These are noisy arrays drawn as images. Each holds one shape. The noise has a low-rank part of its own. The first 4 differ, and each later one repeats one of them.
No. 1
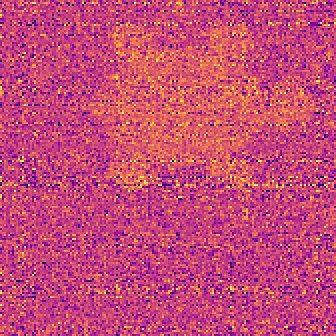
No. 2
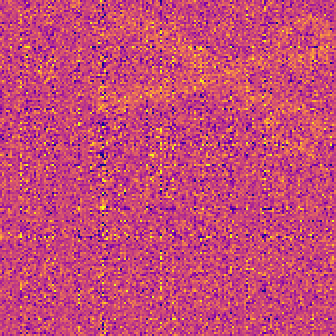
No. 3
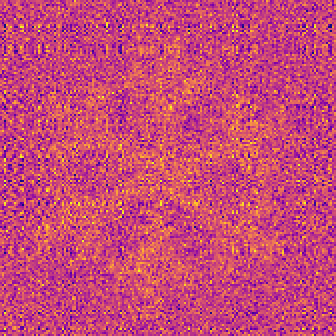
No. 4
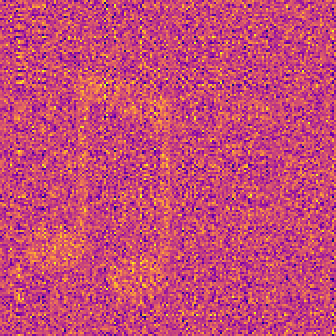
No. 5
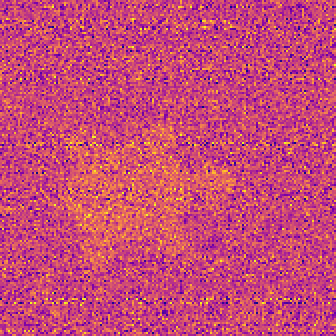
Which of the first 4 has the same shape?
1
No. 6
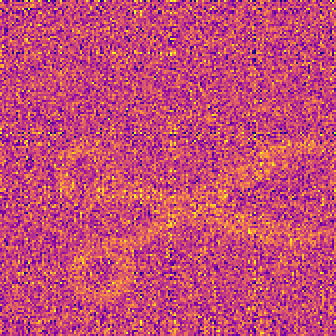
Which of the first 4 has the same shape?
2
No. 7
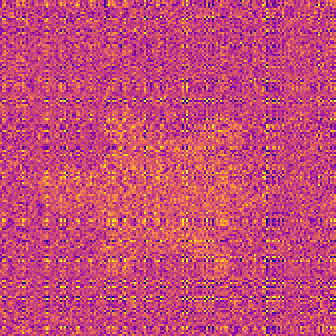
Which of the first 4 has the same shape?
1
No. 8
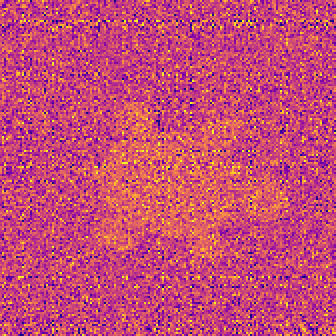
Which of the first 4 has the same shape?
1
